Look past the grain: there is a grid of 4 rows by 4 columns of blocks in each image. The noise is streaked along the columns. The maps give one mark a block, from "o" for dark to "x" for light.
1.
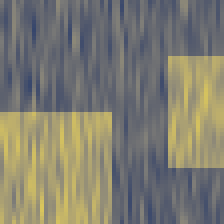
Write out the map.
oooo
ooox
xxox
xxoo
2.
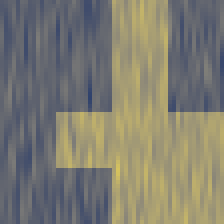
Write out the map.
ooxo
ooxo
oxxx
ooxx
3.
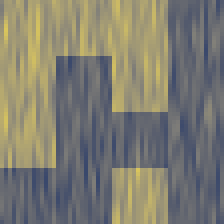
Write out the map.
xxxo
xoxo
xooo
ooxo
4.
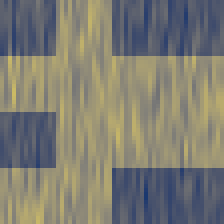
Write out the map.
oxoo
xxxx
oxxx
xxoo
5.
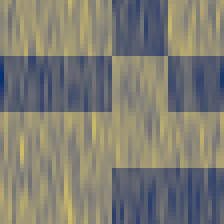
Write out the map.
xxox
ooxo
xxxx
xxoo
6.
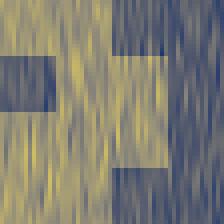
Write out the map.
xxoo
oxxo
xxxo
xxoo
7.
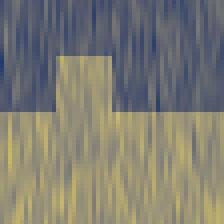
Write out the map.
oooo
oxoo
xxxx
xxxx
